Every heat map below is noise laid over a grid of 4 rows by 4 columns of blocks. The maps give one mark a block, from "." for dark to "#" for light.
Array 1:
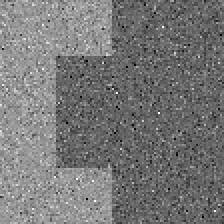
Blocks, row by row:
##..
#...
#...
##..
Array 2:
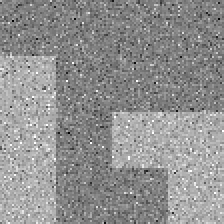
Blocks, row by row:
....
#...
#.##
#..#
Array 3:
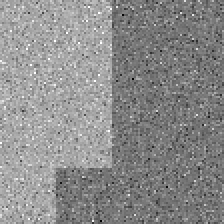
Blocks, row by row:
##..
##..
##..
#...
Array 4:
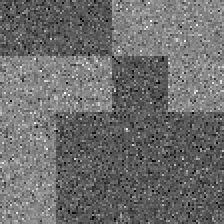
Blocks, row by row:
..##
##.#
#...
#...
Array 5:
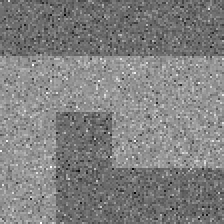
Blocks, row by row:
....
####
#.##
#...
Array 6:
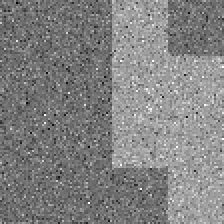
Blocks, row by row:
..#.
..##
..##
...#
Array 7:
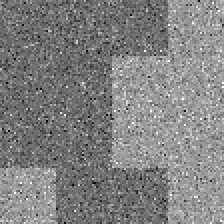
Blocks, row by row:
...#
..##
..##
#..#
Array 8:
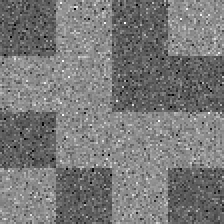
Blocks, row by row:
.#.#
##..
.###
#.#.
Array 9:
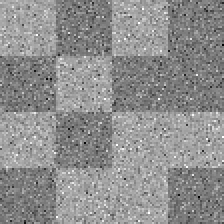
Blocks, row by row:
#.#.
.#..
#.##
.##.
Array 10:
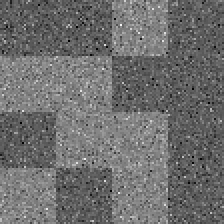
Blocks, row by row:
..#.
##..
.##.
#.#.
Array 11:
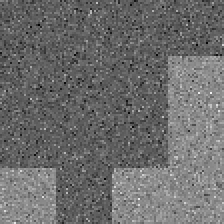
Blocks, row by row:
....
...#
...#
#.##
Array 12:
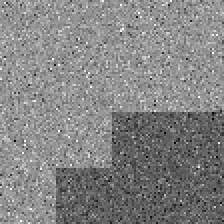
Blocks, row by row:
####
####
##..
#...
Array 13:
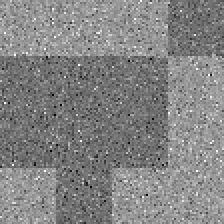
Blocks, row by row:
###.
...#
...#
#.##
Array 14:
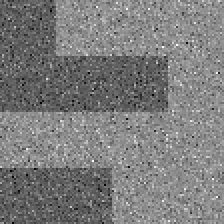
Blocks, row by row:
.###
...#
####
..##
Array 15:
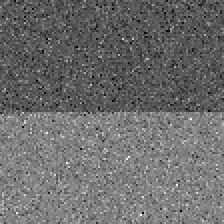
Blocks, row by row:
....
....
####
####
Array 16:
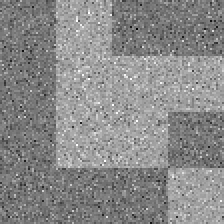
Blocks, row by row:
.#..
.###
.##.
...#
